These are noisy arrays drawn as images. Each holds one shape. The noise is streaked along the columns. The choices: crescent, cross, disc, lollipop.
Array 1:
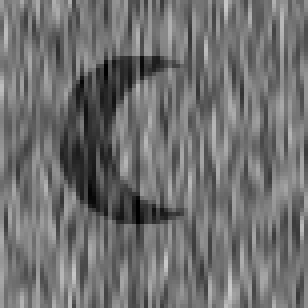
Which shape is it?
crescent
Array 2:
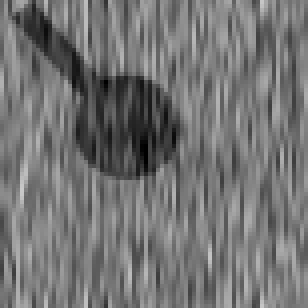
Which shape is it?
lollipop
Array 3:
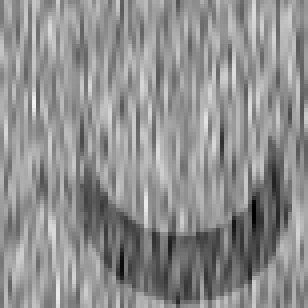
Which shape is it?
crescent
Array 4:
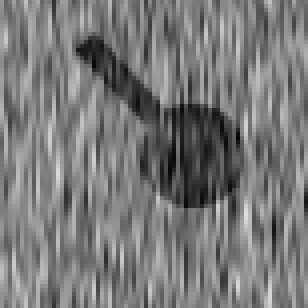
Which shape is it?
lollipop
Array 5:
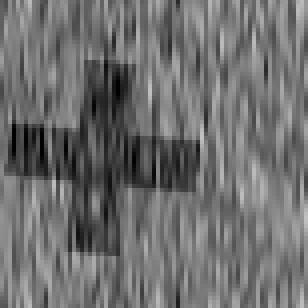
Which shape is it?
cross
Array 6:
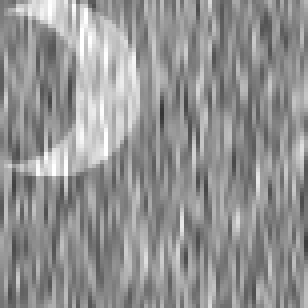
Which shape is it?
crescent
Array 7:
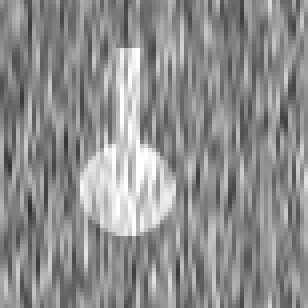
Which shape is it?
lollipop
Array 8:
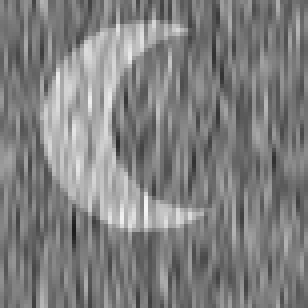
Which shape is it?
crescent
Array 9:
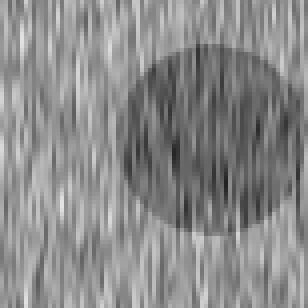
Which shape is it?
disc
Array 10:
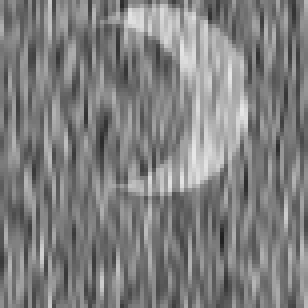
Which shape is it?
crescent
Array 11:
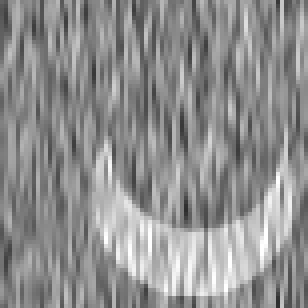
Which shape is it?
crescent
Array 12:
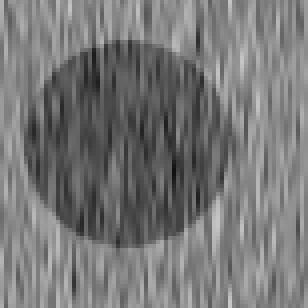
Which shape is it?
disc
